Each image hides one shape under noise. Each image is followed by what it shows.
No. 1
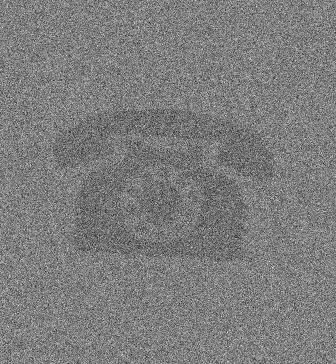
telephone
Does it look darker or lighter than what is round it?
darker
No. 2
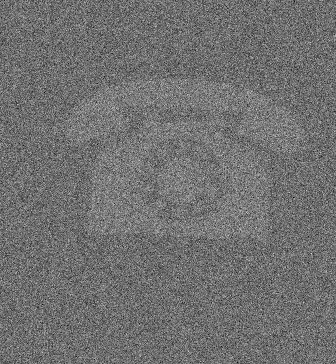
telephone
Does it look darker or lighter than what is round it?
lighter
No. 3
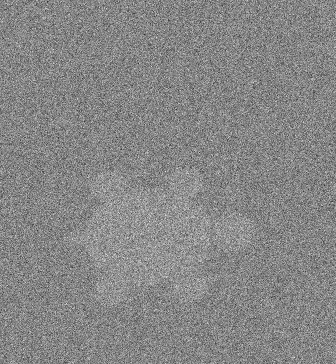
turtle
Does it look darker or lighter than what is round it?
lighter
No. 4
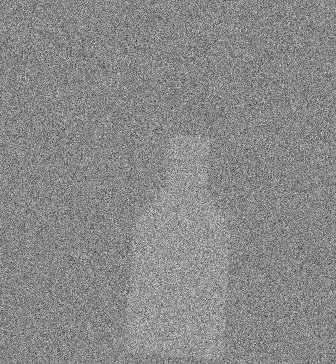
bottle
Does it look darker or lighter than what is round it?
lighter
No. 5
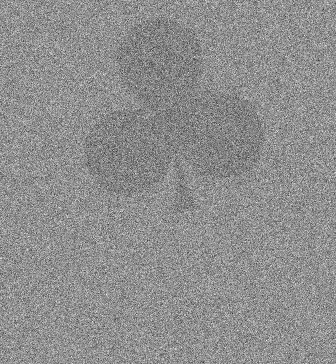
club
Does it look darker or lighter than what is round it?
darker
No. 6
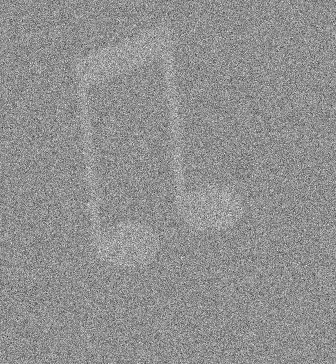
pair of musical notes
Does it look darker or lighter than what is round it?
lighter
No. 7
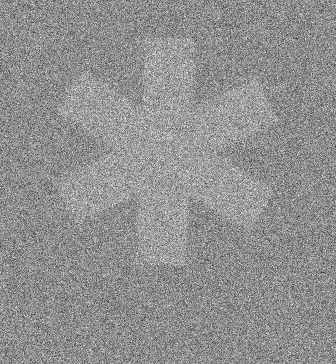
asterisk
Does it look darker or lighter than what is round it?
lighter
